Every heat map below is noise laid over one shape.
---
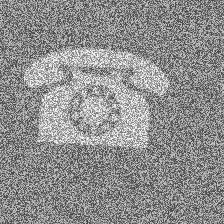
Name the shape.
telephone
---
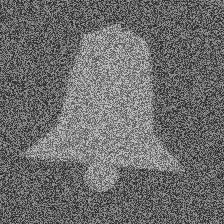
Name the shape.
bell
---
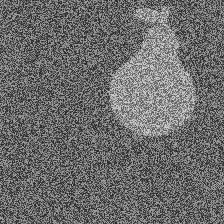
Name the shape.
pear
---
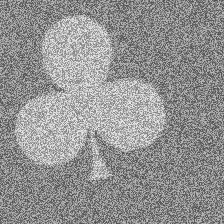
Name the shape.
club
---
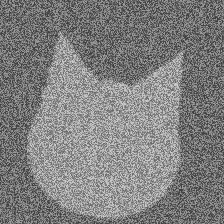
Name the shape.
cat's head
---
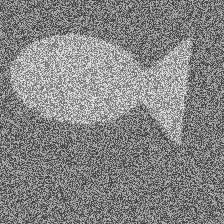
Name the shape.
fish
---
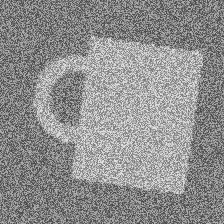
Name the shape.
cup
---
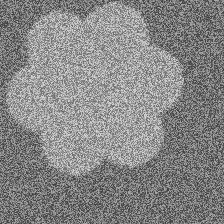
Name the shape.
flower
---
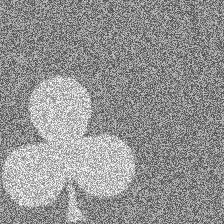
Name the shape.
club
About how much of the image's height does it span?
two thirds
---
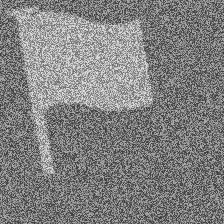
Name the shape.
flag
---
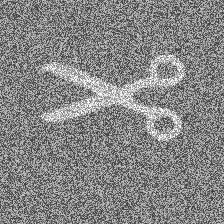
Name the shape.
pair of scissors
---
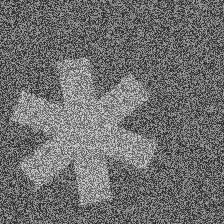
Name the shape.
asterisk
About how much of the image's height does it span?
two thirds
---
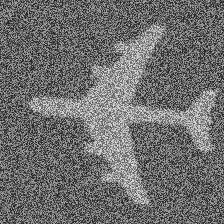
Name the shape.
airplane
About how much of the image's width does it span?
nearly all
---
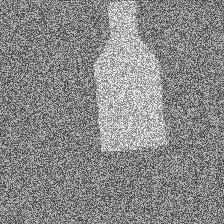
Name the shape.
bottle
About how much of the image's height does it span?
two thirds
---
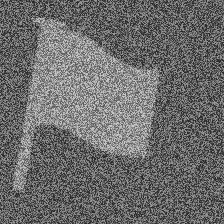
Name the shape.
flag
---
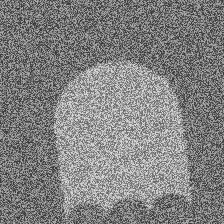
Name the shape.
ghost
